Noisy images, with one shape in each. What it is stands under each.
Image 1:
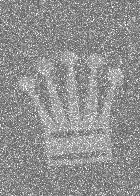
chess queen
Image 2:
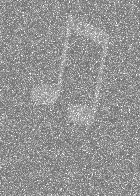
pair of musical notes
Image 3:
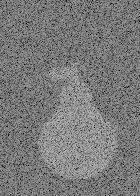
pear
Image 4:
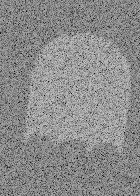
ghost
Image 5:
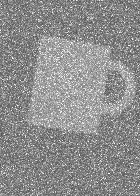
cup
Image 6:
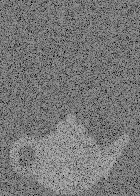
teapot
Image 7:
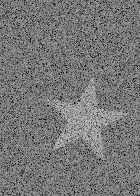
star
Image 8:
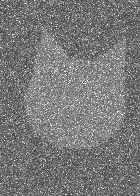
cat's head
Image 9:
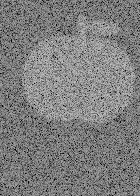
apple
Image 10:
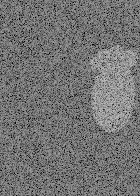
footprint
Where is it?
middle right
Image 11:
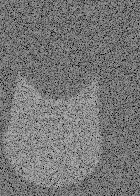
cat's head
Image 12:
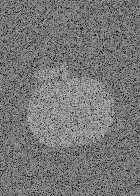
apple
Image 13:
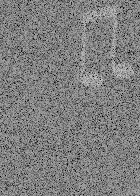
pair of musical notes
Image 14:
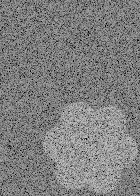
flower
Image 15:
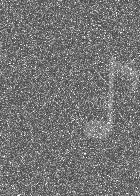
musical note
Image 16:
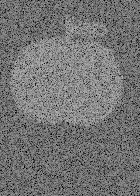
apple
